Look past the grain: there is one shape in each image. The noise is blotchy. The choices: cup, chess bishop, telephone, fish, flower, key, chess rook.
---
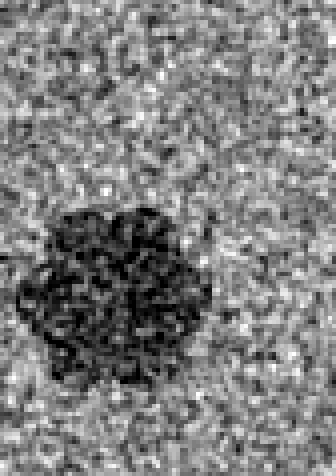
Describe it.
dark flower
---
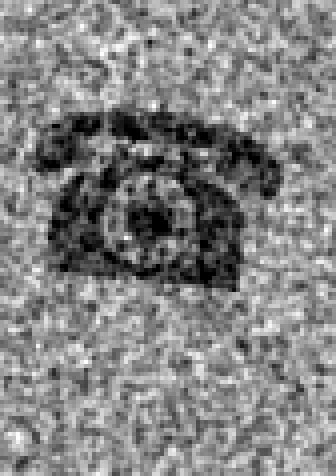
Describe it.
dark telephone
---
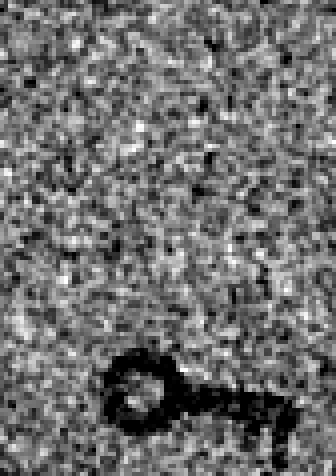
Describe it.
dark key
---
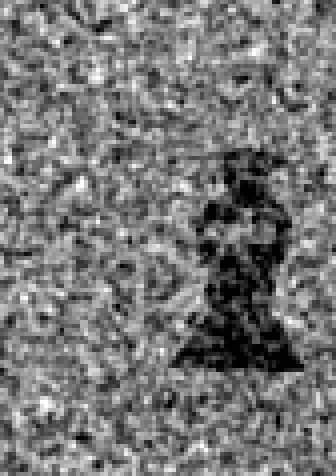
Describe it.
dark chess bishop
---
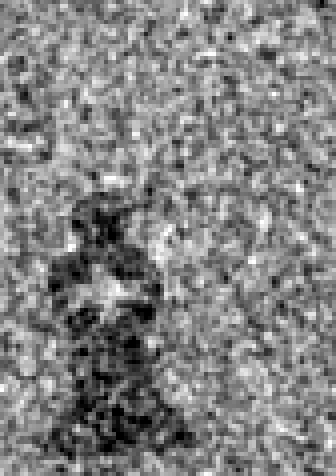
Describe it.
dark chess bishop
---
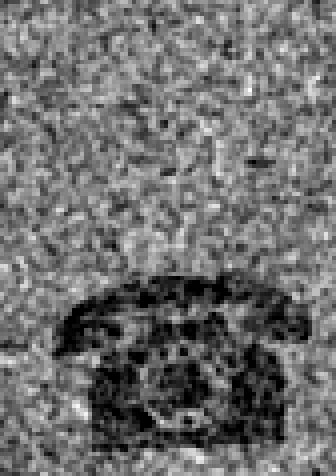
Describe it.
dark telephone
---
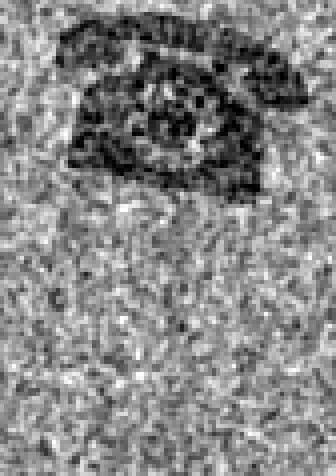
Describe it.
dark telephone
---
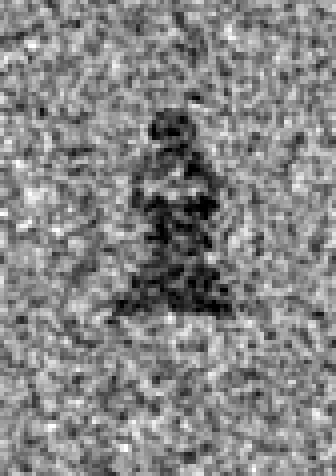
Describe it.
dark chess bishop, centre
